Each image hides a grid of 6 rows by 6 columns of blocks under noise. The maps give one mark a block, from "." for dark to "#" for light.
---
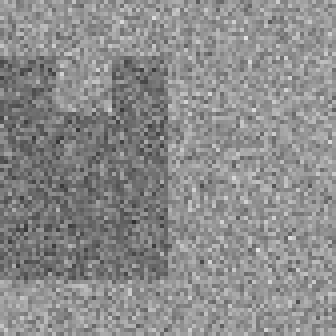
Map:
# # # # # #
. # . # # #
. . . # # #
. . . # # #
. . . # # #
# # # # # #
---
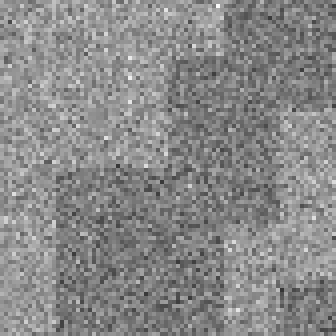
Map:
# # # # . .
# # # . . .
# # # . . #
# . . . . #
# . . . # #
# . . . # .
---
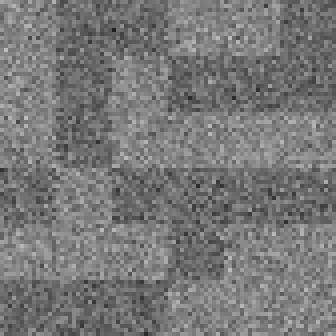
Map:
# . . # # .
# . # . . .
# . # # # #
. # . . . .
# # # . # #
. . . # # #
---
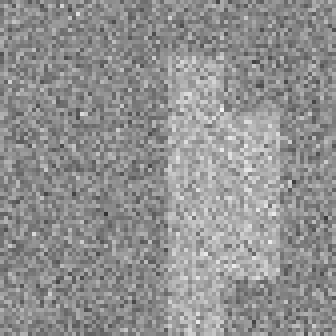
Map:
. . . . . .
. . . # . .
. . . # # .
. . . # # .
. . . # # .
. . . # . .
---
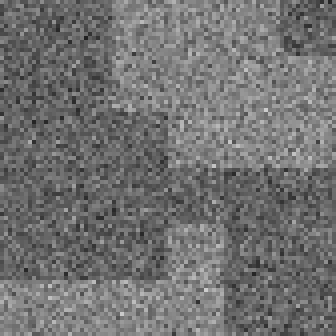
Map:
. . # # # .
. . # # # #
. . . # # #
. . . . . .
. . . # . .
# # # # . .
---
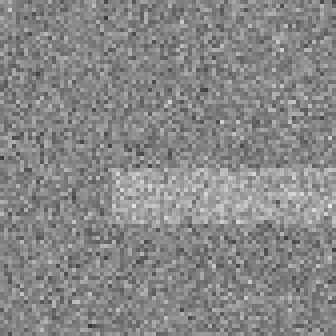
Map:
. . . . . .
. . . . . .
. . . . . .
. . # # # #
. . . . . .
. . . . . .
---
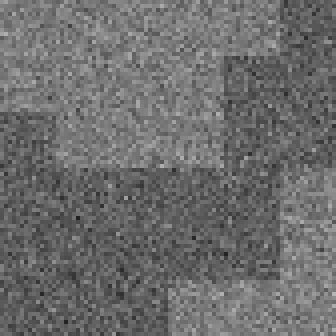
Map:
# # # # # .
# # # # . .
. # # # . .
. . . . . #
. . . . . #
. . . # # #
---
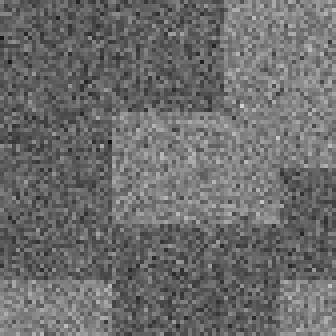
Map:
. . . . # #
. . . . # #
. . # # # #
. . # # # .
. . . . . .
# # . . . #
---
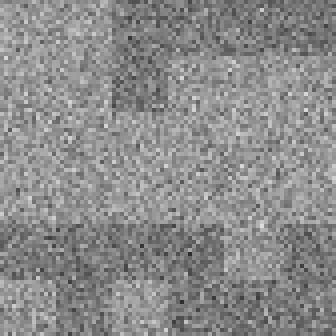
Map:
# # . . . .
# # . # # #
# # # # # #
# # # # # #
. . . . # .
# . # . . .
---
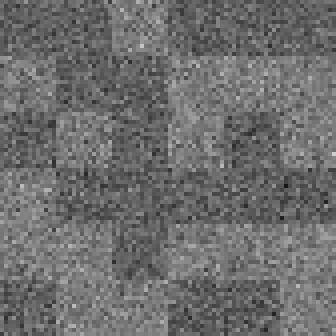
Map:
. . # . . .
# . . # # #
. # . # . #
# . . . . .
# # . # # #
. # # . . #
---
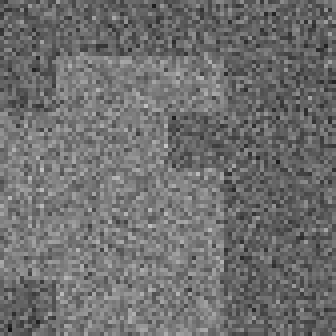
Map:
. . . . . .
. # # # . .
# # # . . .
# # # # . .
# # # # . .
. # # # . .
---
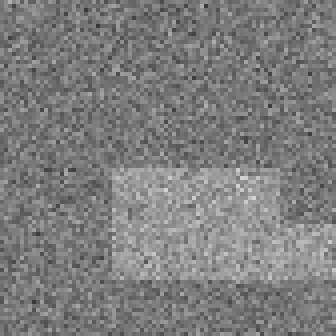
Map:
. . . . . .
. . . . . .
. . . . . .
. . # # # .
. . # # # #
. . . . . .
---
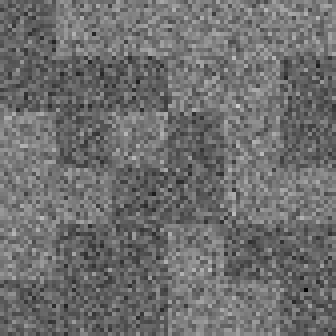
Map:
. # # # # #
. . . # # .
# . # . # .
# # . . # #
# . . # . .
. . . # # .
